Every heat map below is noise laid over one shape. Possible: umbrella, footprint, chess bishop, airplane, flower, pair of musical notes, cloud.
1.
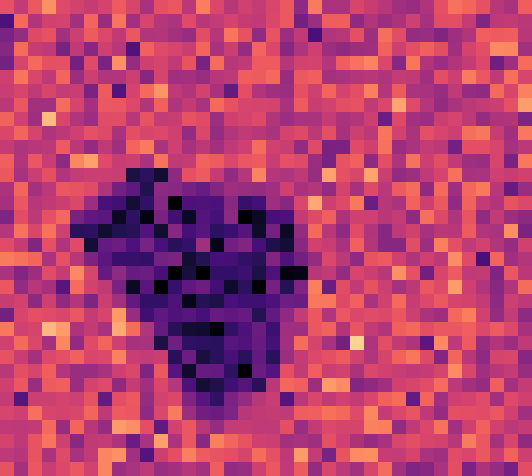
cloud
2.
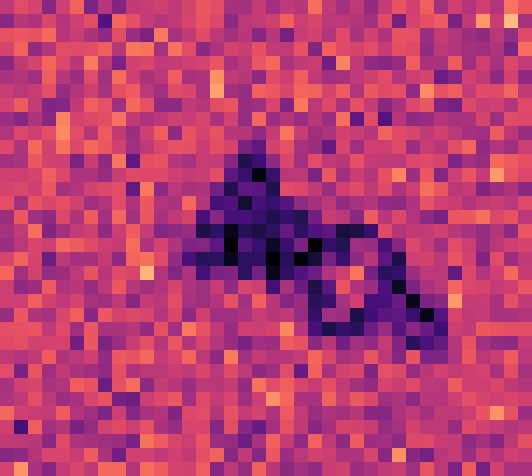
chess bishop
